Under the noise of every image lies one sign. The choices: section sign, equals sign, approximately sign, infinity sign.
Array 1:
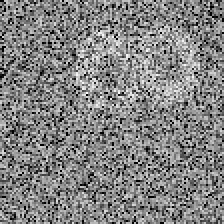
infinity sign
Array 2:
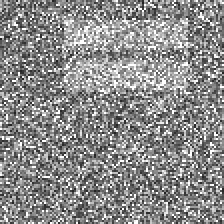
equals sign
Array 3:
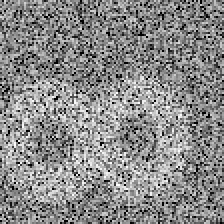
infinity sign
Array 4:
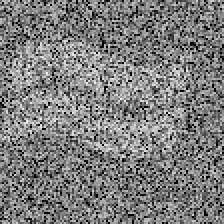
approximately sign
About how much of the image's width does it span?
nearly all
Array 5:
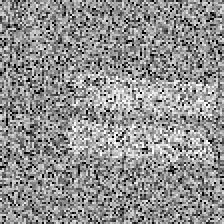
equals sign
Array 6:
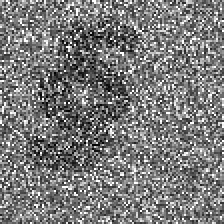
section sign
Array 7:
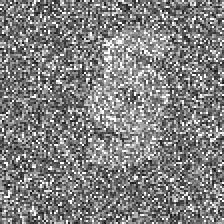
section sign
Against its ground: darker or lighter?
lighter
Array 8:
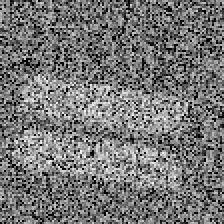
equals sign
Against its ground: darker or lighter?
lighter
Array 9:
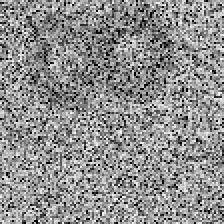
infinity sign
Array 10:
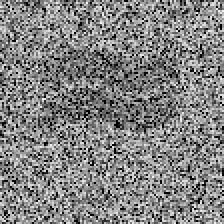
approximately sign
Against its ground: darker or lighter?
darker
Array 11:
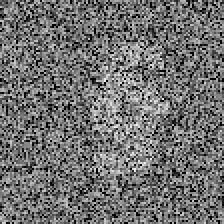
section sign
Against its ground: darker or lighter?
lighter
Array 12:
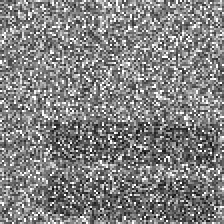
equals sign
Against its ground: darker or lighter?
darker
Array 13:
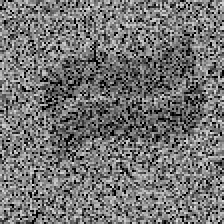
approximately sign
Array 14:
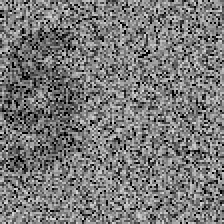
section sign
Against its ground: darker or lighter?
darker
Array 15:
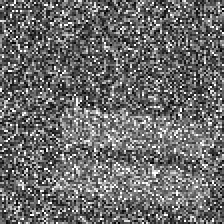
equals sign
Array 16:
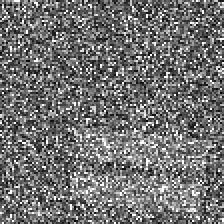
equals sign
